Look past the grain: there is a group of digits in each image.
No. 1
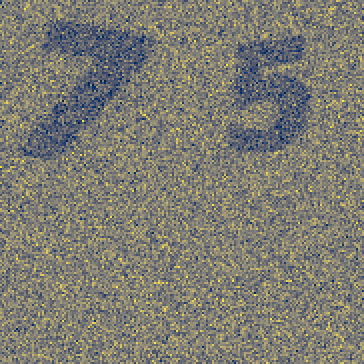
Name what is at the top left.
7
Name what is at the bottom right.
nothing
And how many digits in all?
2
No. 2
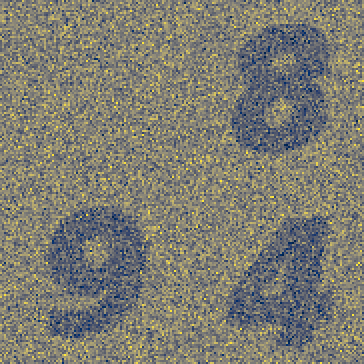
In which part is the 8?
top right
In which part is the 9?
bottom left
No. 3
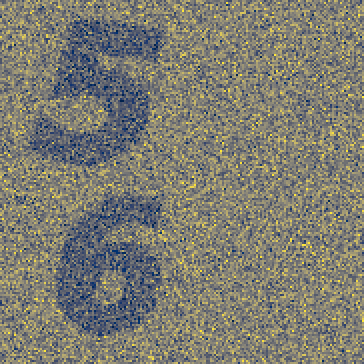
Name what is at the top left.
5
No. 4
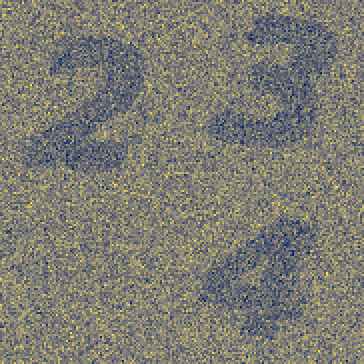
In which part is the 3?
top right
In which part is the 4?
bottom right
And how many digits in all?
3
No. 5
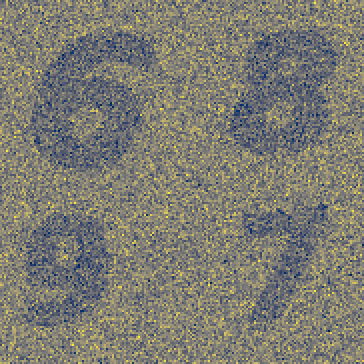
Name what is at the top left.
6
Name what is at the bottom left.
9
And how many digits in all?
4
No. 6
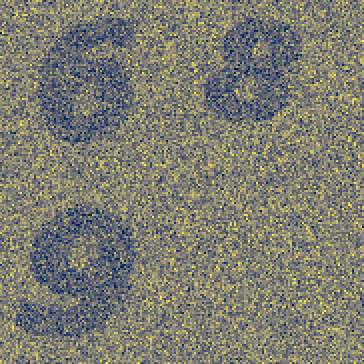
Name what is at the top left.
6
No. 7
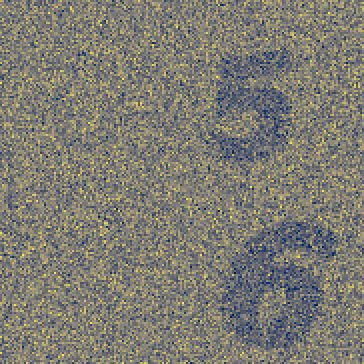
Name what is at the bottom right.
6
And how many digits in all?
2
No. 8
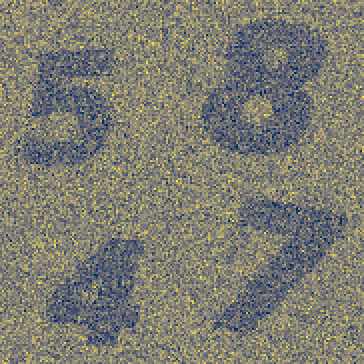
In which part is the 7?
bottom right
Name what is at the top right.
8
